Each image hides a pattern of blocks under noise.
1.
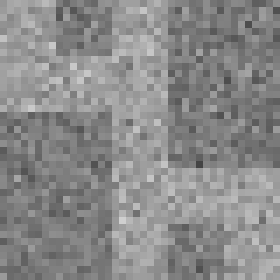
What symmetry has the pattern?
the same after a half turn
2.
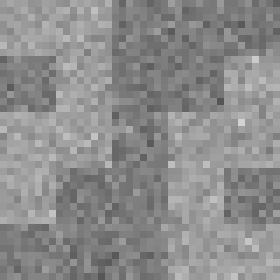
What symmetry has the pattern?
the same after a half turn
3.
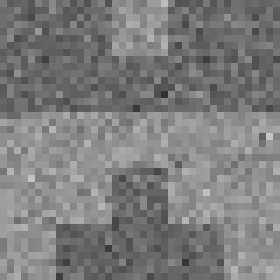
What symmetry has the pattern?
left and right mirror each other
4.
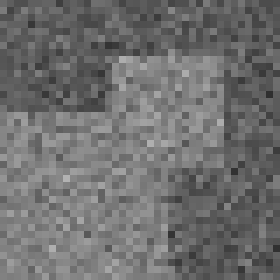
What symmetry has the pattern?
mirrored about the diagonal from the bottom left
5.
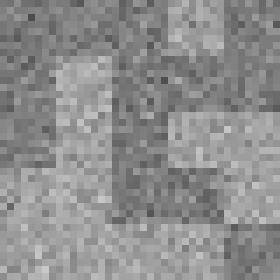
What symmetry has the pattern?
no symmetry
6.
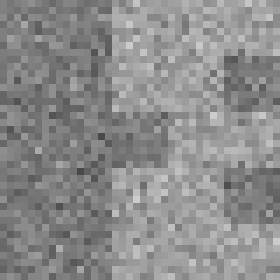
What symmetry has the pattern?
top and bottom mirror each other
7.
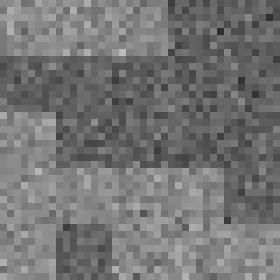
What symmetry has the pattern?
no symmetry
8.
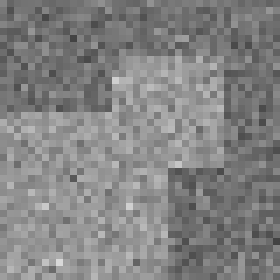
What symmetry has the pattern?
mirrored about the diagonal from the bottom left
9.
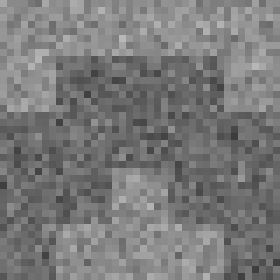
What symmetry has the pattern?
left and right mirror each other
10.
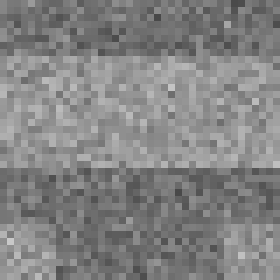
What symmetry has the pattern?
left and right mirror each other
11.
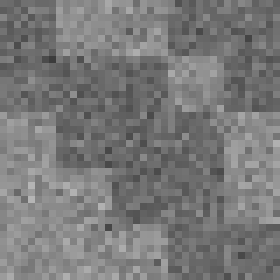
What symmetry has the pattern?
mirrored about the diagonal from the bottom left
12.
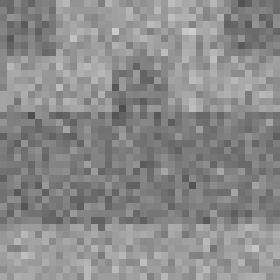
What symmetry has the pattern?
left and right mirror each other
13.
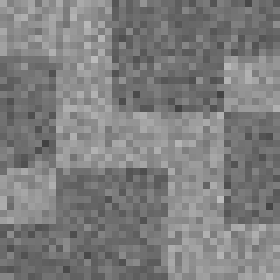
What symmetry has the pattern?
the same after a half turn
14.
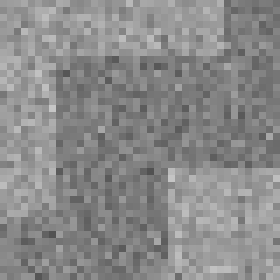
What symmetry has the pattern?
mirrored about the diagonal from the top left
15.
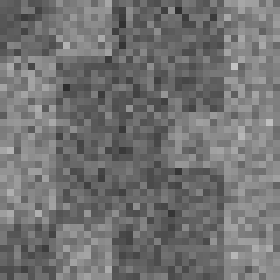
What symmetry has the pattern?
top and bottom mirror each other
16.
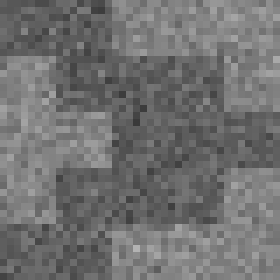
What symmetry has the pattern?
top and bottom mirror each other
